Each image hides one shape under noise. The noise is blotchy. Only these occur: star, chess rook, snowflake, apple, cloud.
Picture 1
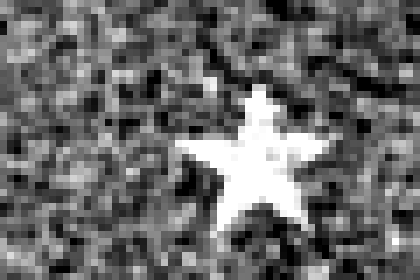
light star
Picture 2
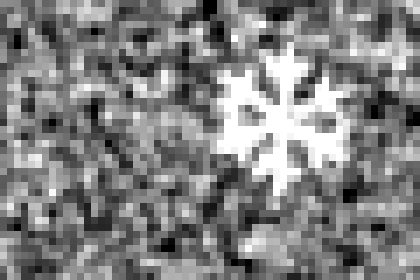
light snowflake
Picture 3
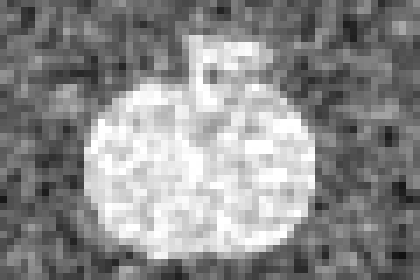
light apple
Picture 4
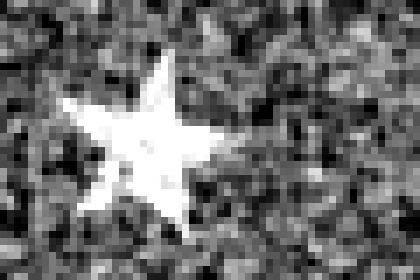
light star
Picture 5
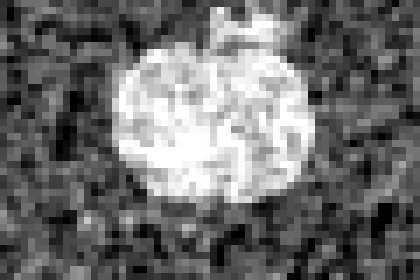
light apple
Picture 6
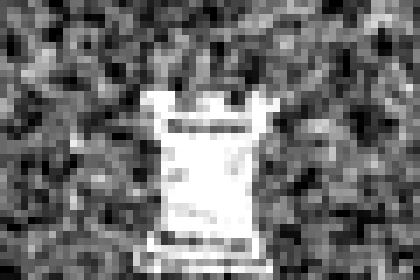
light chess rook
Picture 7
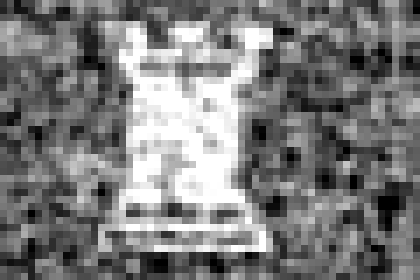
light chess rook
